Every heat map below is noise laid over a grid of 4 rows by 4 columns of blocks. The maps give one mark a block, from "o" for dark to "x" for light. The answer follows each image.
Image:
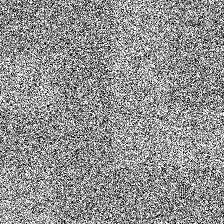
o o x o
x o x o
o o x x
x o o o
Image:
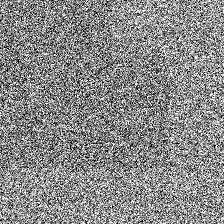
o o x x
o o o x
o o o x
x x x x
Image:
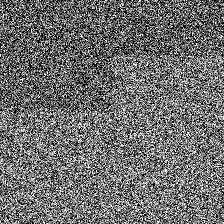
o o o o
o o x x
x x x x
x x x x
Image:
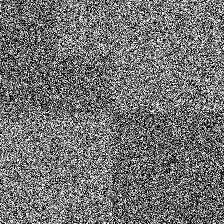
o x x x
o o x x
x x o o
x x o o
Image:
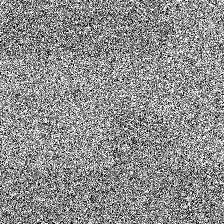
o o o x
x x x x
x x o x
o o o o
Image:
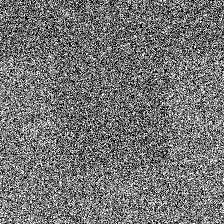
o o o o
x o o x
x o o x
x x x x
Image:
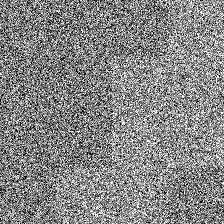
o o o x
o o x x
o o x x
o x x o
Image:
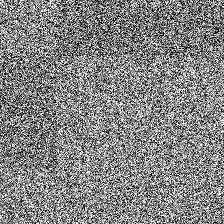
x o o o
o x x x
o x x x
x x x x
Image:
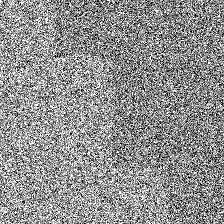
x o o o
x x o o
x x o o
x x x o
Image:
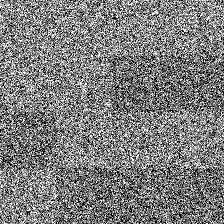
x x x x
x x o o
o x x x
x o o o
